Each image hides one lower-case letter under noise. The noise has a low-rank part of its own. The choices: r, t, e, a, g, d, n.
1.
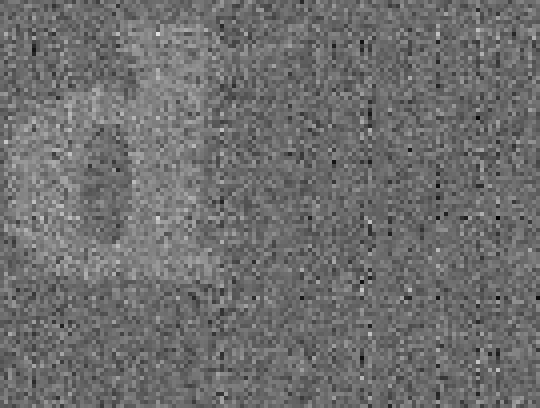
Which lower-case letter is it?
d
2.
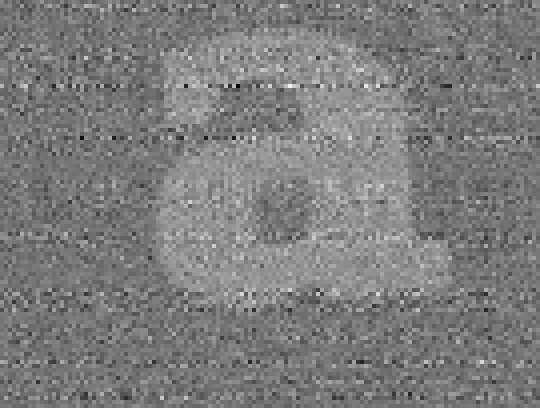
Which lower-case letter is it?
a
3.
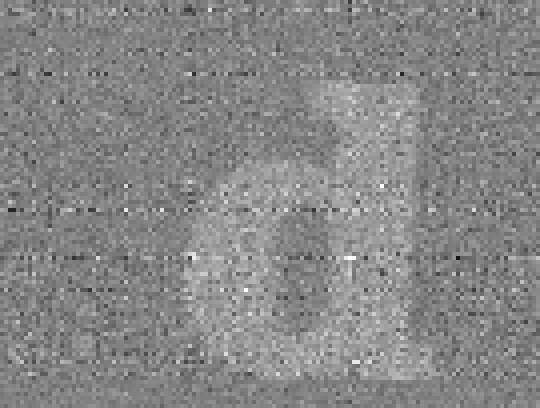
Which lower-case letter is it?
d
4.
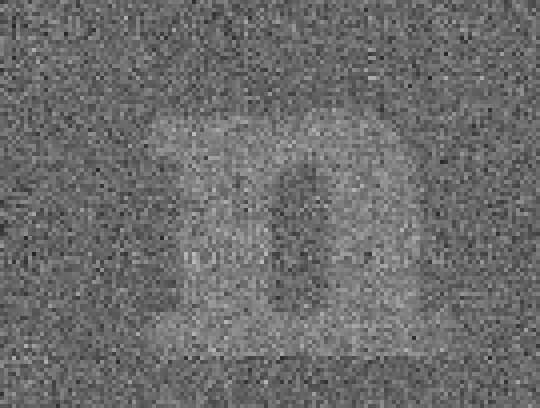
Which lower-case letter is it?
n
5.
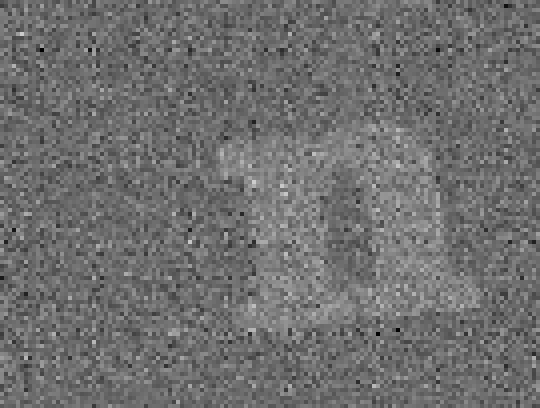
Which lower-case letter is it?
n
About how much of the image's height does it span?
half
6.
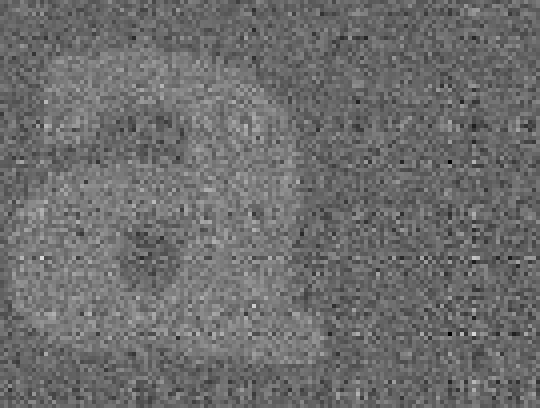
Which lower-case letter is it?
a
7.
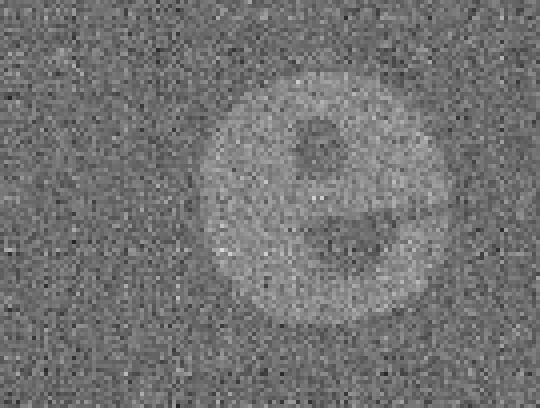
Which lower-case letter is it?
e
